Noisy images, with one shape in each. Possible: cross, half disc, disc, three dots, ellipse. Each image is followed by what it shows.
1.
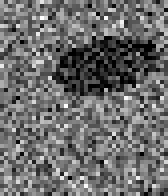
dark ellipse
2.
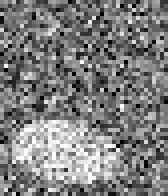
light ellipse
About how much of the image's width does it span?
two thirds
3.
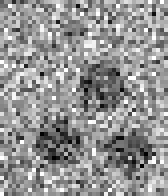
dark three dots
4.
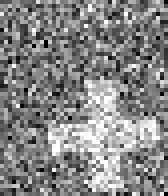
light cross
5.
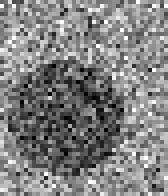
dark disc
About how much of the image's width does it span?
two thirds
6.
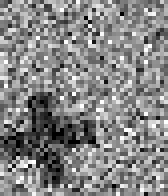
dark cross
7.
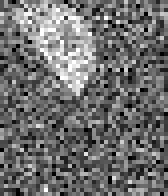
light half disc
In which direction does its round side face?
up and right
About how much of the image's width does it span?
half
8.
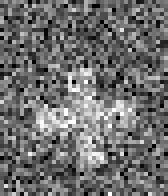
light cross
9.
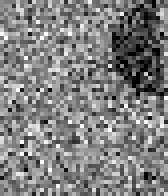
dark half disc
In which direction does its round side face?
left
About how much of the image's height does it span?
half
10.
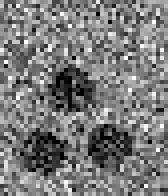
dark three dots
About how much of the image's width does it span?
two thirds
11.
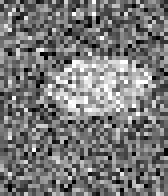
light ellipse
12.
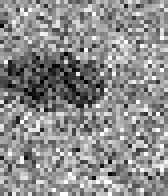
dark ellipse
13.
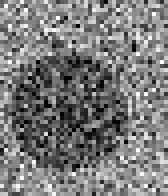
dark disc
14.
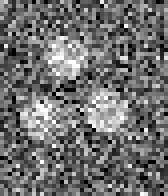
light three dots
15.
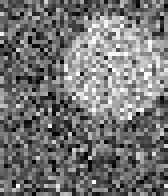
light disc
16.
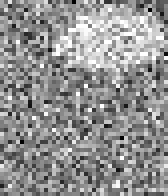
light ellipse
